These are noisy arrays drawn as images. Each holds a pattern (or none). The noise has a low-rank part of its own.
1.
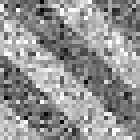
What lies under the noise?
diagonal stripes
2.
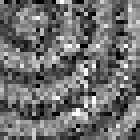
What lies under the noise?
rings round one point
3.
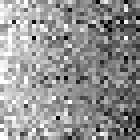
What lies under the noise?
a smooth slope
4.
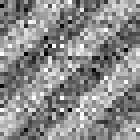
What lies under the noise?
diagonal stripes
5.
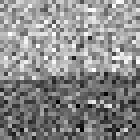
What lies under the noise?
a sharp edge
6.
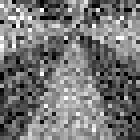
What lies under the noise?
spokes from one point
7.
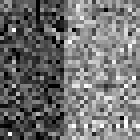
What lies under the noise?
a sharp edge
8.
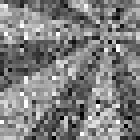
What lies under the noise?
spokes from one point
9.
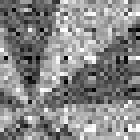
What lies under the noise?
spokes from one point
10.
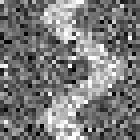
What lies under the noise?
a wavy band
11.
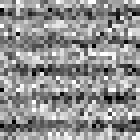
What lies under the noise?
horizontal stripes
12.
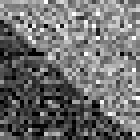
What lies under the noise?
a sharp edge
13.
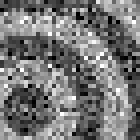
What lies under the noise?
rings round one point
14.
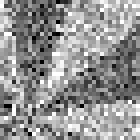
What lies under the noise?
spokes from one point
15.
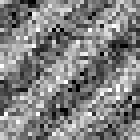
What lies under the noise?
diagonal stripes
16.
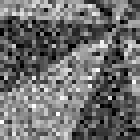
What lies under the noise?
spokes from one point
